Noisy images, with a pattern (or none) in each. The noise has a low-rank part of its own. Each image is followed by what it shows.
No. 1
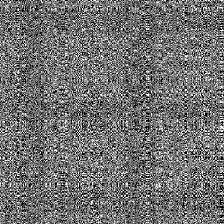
bands of rows crossing bands of columns
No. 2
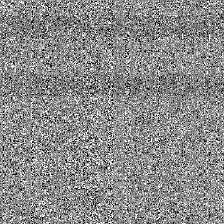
bands of rows
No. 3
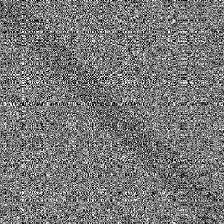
a diagonal band
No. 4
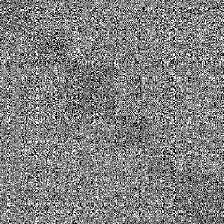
blocks along the diagonal
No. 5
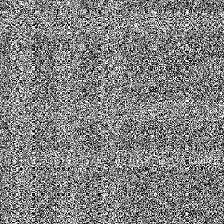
bands of rows crossing bands of columns
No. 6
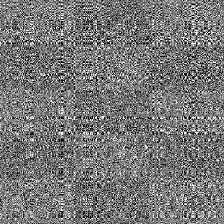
a checkerboard
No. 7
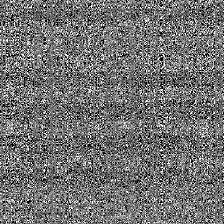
bands of rows
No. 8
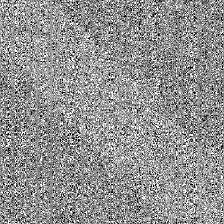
a diagonal band
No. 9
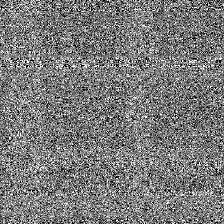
bands of rows crossing bands of columns
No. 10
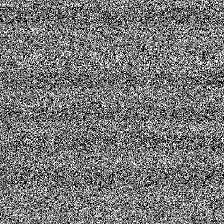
bands of rows
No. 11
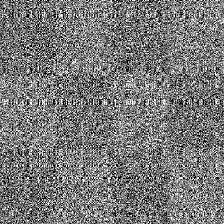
a checkerboard
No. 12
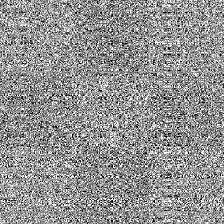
a checkerboard
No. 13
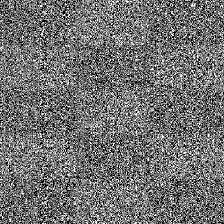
a checkerboard
